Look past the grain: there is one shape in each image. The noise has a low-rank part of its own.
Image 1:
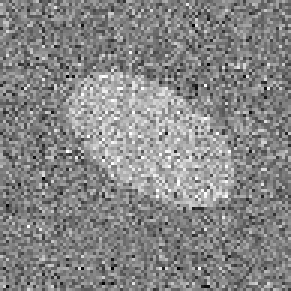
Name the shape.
ellipse
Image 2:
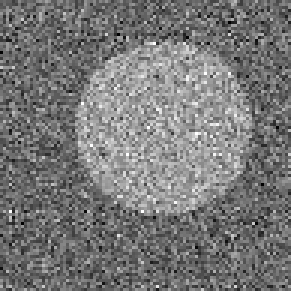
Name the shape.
disc
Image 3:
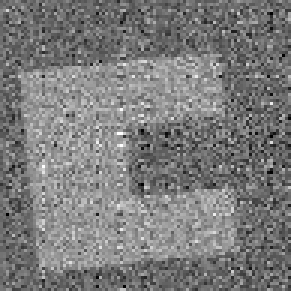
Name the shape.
square with a notch
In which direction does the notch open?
right
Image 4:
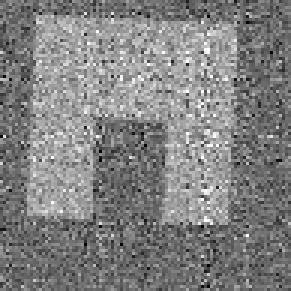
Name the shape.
square with a notch
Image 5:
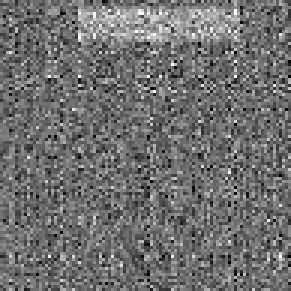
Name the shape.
bar
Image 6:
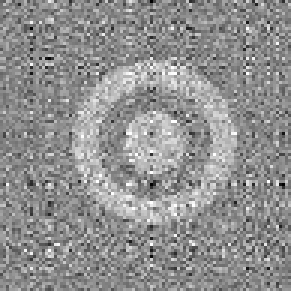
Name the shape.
bullseye
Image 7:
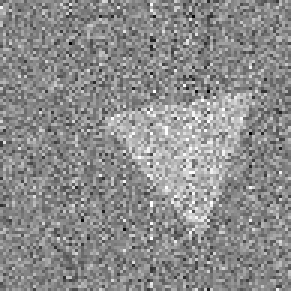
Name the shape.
triangle
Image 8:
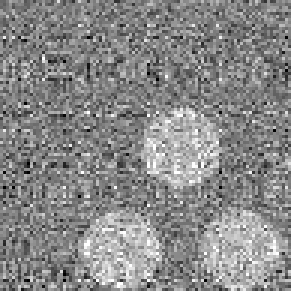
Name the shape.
three dots
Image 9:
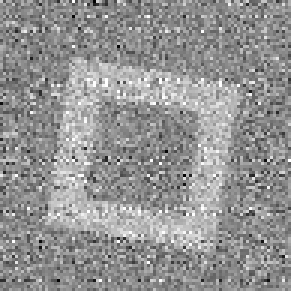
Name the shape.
square frame
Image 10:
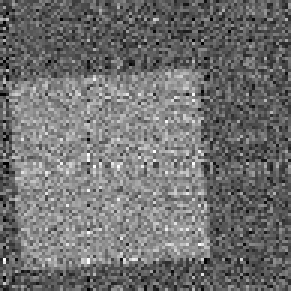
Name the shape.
square
